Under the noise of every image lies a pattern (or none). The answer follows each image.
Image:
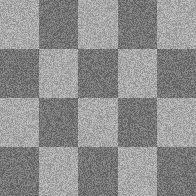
a checkerboard
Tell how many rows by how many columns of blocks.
4 by 5
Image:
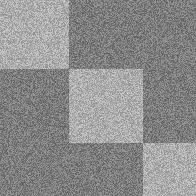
blocks along the diagonal
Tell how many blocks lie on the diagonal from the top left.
3
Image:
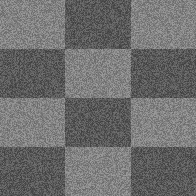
a checkerboard
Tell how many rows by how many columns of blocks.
4 by 3
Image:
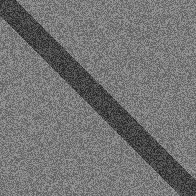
a diagonal band
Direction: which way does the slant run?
top left to bottom right
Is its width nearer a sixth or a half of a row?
a sixth
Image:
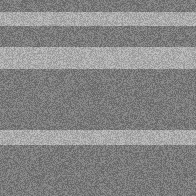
bands of rows
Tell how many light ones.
3
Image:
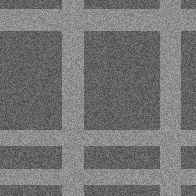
bands of rows crossing bands of columns
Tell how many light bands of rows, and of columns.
3 and 2
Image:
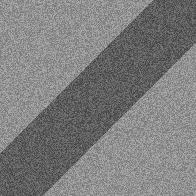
a diagonal band
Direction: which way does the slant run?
bottom left to top right
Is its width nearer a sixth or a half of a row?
a half
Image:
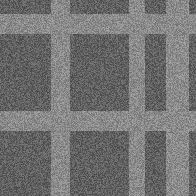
bands of rows crossing bands of columns
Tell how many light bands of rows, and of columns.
2 and 3
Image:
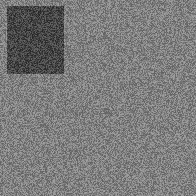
one block
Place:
top left
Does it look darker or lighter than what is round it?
darker
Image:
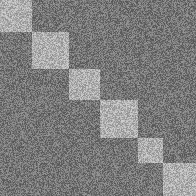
blocks along the diagonal
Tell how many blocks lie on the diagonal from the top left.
6
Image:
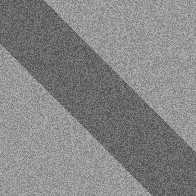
a diagonal band
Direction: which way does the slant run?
top left to bottom right
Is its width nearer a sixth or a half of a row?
a half
